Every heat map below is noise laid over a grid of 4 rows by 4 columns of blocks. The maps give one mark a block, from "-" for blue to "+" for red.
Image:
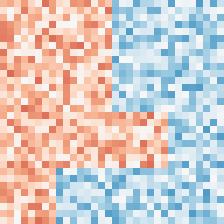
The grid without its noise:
+ + - -
+ + - -
+ + + -
+ - - -
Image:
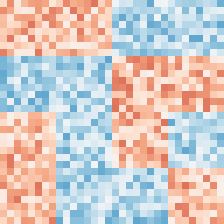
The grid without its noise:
+ + - -
- - + +
+ - + -
+ - - +
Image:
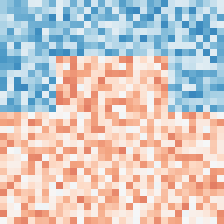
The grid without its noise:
- - - -
- + + -
+ + + +
+ + + +
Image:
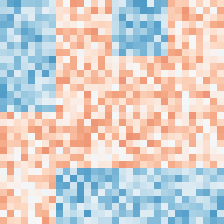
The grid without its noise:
- + - +
- + + +
+ + + +
+ - - -
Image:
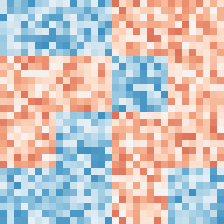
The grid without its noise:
- - + +
+ + - +
+ - + +
- - + -
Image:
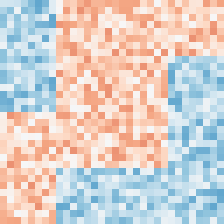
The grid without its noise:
- + + +
- + + -
+ + + -
+ - - -
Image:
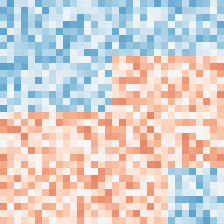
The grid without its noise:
- - - -
- - + +
+ + + +
+ + + -
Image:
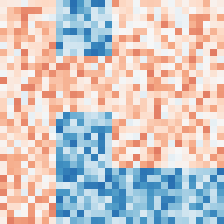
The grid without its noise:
+ - + +
+ + + +
+ - + +
+ - - -
